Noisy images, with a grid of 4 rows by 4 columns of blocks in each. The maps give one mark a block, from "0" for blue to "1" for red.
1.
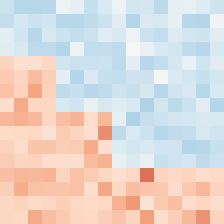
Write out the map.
0 0 0 0
1 0 0 0
1 1 0 0
1 1 1 1
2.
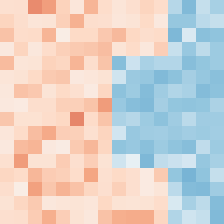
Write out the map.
1 1 1 0
1 1 0 0
1 1 0 0
1 1 1 0
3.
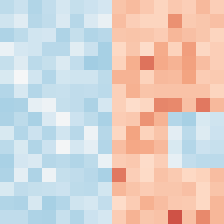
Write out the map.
0 0 1 1
0 0 1 1
0 0 1 0
0 0 1 1
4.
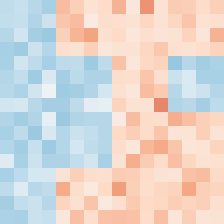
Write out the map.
0 1 1 1
0 0 1 0
0 0 1 1
0 1 1 1
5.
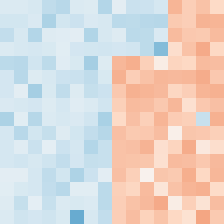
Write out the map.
0 0 0 1
0 0 1 1
0 0 1 1
0 0 1 1
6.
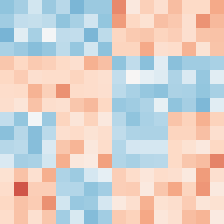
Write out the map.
0 0 1 1
1 1 0 0
0 1 0 1
1 0 1 1
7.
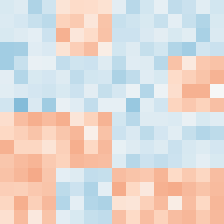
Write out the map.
0 1 0 0
0 0 0 1
1 1 0 0
1 0 1 1
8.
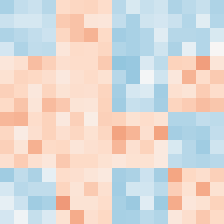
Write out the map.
0 1 0 0
1 1 0 1
1 1 1 0
0 1 0 1
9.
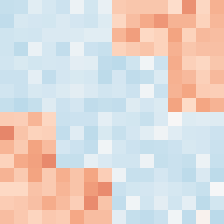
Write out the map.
0 0 1 1
0 0 0 1
1 0 0 0
1 1 0 0
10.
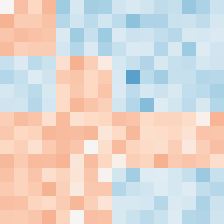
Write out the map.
1 0 0 0
0 1 0 0
1 1 1 1
1 1 0 0
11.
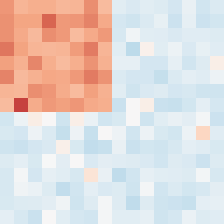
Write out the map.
1 1 0 0
1 1 0 0
0 0 0 0
0 0 0 0
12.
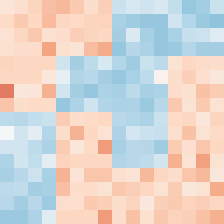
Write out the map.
1 1 0 0
1 0 0 1
0 1 0 1
0 1 1 1
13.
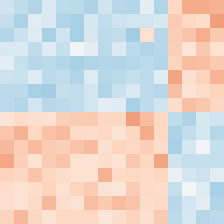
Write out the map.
0 0 0 1
0 0 0 1
1 1 1 0
1 1 1 0
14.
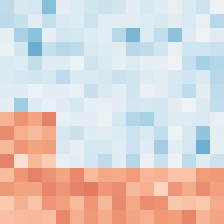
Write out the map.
0 0 0 0
0 0 0 0
1 0 0 0
1 1 1 1
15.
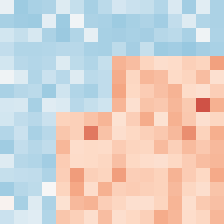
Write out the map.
0 0 0 0
0 0 1 1
0 1 1 1
0 1 1 1
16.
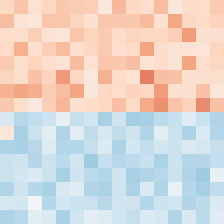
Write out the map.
1 1 1 1
1 1 1 1
0 0 0 0
0 0 0 0
